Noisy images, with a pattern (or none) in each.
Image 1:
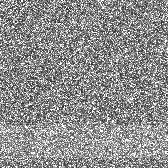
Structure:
one horizontal stripe
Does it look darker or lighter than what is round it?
lighter
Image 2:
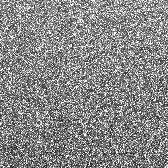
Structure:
a smooth slope
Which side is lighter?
top
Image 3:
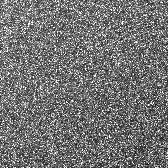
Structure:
a smooth slope
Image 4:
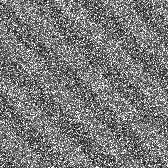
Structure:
diagonal stripes
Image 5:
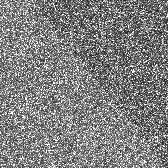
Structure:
a sharp edge
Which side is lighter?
bottom left
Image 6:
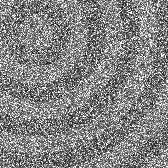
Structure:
rings round one point
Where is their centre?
top left
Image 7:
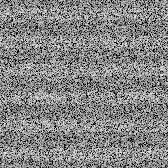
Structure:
horizontal stripes
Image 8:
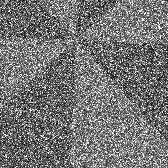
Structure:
spokes from one point
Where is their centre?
top middle
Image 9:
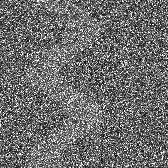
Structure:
a wavy band
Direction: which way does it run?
top to bottom
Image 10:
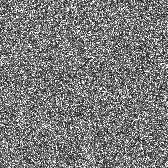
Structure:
only noise
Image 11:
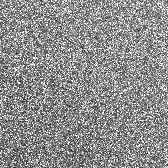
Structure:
a smooth slope
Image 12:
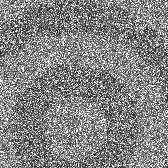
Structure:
rings round one point
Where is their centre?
bottom middle
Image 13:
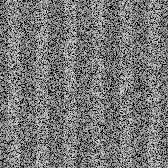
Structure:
vertical stripes
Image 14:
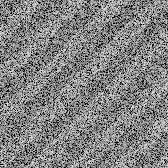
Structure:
diagonal stripes
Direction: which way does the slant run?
bottom left to top right
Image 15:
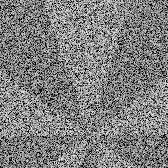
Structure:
spokes from one point
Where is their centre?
bottom middle
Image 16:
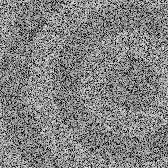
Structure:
rings round one point
